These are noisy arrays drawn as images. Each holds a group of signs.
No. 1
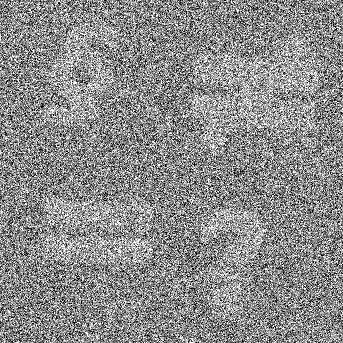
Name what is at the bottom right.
question mark
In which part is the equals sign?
bottom left
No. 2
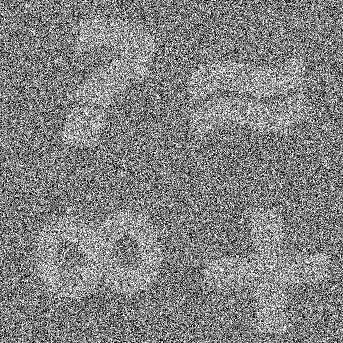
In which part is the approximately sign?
top right
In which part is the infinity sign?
bottom left
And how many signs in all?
4
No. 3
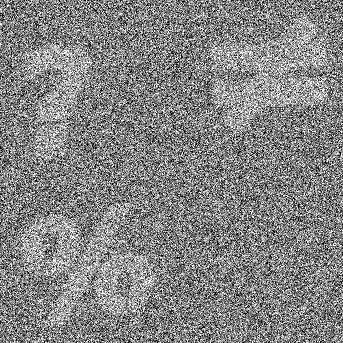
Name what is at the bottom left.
percent sign
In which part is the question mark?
top left
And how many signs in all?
3
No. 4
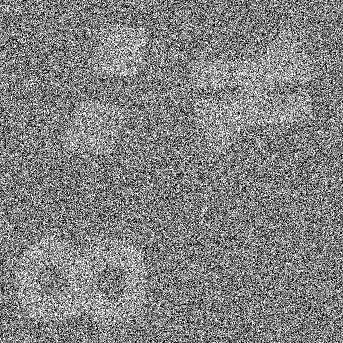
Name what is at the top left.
colon
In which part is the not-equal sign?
top right
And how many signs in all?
3
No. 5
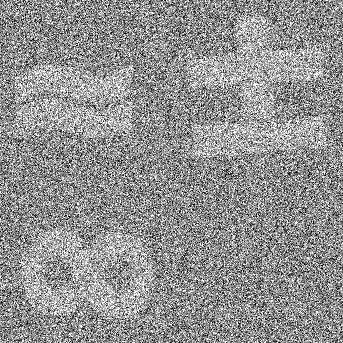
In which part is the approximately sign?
top left
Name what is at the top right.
plus-minus sign
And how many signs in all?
3
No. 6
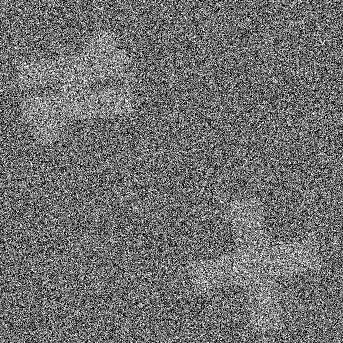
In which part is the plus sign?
bottom right
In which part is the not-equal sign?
top left
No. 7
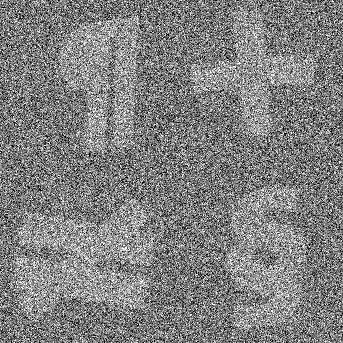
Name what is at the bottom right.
section sign
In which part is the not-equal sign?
bottom left
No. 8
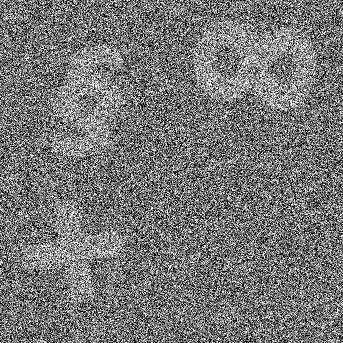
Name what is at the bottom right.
nothing
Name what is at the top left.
section sign
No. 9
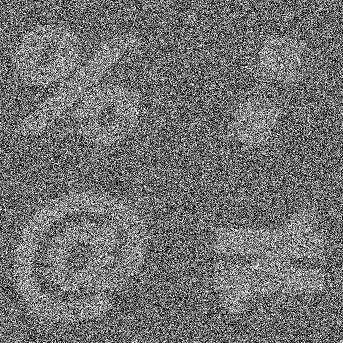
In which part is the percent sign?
top left
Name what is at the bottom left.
at sign
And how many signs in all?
4
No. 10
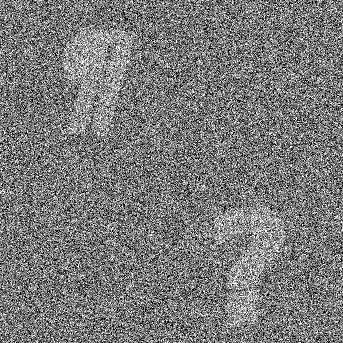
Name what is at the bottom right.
question mark
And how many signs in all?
2
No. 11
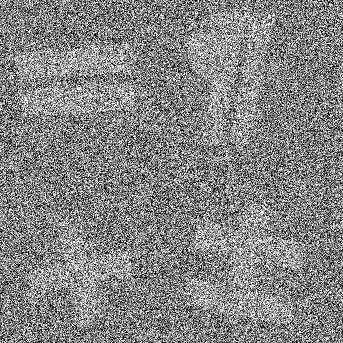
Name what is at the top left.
equals sign
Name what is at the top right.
pilcrow
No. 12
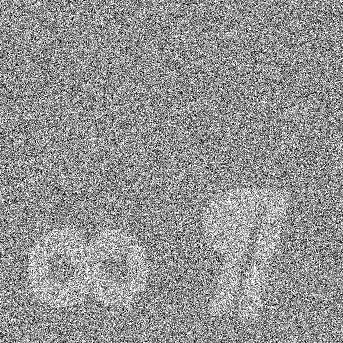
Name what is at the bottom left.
infinity sign
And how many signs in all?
2
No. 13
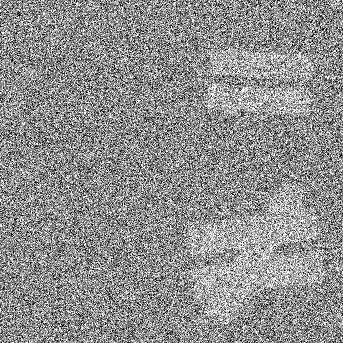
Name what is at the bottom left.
nothing
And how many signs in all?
2
